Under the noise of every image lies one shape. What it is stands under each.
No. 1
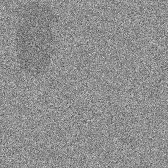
footprint
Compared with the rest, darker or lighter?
darker
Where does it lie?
top left
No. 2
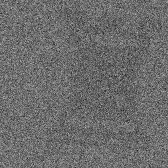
chess rook
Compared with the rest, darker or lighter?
darker
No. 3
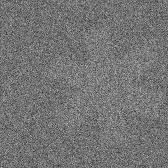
asterisk
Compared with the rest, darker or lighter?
lighter
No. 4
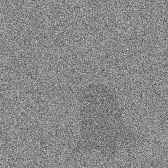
bell
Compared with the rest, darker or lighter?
darker
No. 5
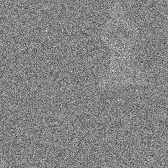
chess bishop
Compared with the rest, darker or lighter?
lighter
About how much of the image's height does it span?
half
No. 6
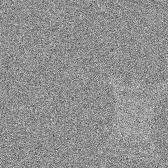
chess rook
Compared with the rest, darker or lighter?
lighter
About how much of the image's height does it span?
half
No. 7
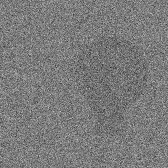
light bulb
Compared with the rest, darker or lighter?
darker
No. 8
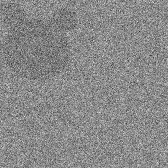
bear's head
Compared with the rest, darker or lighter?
darker
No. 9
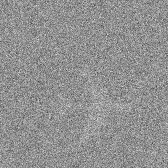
airplane
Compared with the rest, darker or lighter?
lighter
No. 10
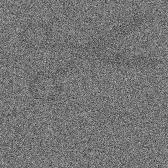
pair of scissors
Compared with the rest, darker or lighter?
darker
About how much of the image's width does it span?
nearly all
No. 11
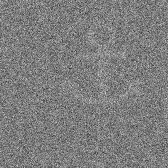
anchor
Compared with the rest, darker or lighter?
lighter
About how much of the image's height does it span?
half
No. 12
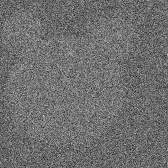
bear's head
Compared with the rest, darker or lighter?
lighter
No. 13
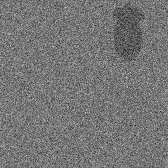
footprint
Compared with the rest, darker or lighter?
darker
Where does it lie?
top right
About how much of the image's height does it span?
a third
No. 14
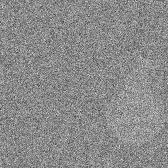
pear
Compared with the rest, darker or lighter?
lighter
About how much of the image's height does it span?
half
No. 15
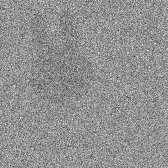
rabbit's head
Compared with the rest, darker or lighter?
darker
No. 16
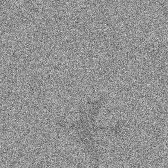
airplane
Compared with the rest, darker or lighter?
darker
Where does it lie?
bottom middle
